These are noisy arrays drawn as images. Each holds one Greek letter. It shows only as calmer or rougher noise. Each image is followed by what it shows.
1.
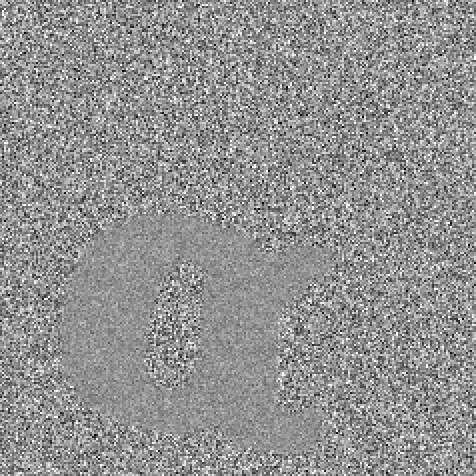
alpha
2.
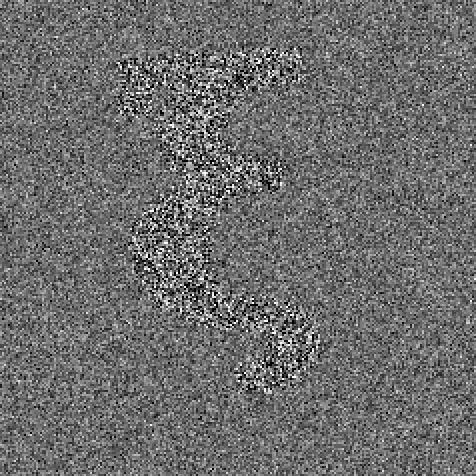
xi
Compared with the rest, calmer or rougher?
rougher
